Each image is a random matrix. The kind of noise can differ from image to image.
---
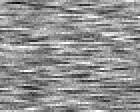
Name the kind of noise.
streaked along the rows
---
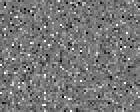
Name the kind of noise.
heavy tails
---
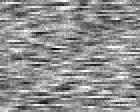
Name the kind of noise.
streaked along the rows
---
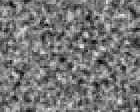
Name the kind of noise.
blotchy
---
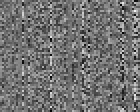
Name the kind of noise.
columns of uneven size
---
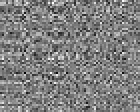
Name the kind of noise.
low rank plus noise
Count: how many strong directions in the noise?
two
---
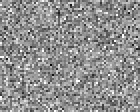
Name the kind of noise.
independent entries
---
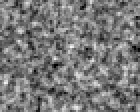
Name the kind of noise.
blotchy
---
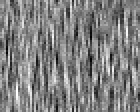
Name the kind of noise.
streaked along the columns
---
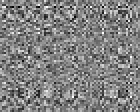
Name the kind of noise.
low rank plus noise
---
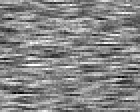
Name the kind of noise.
streaked along the rows
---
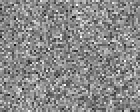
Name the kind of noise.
independent entries
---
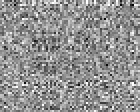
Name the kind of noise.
low rank plus noise
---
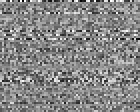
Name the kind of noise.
rows of uneven size
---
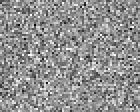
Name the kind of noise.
independent entries
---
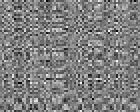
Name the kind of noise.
low rank plus noise
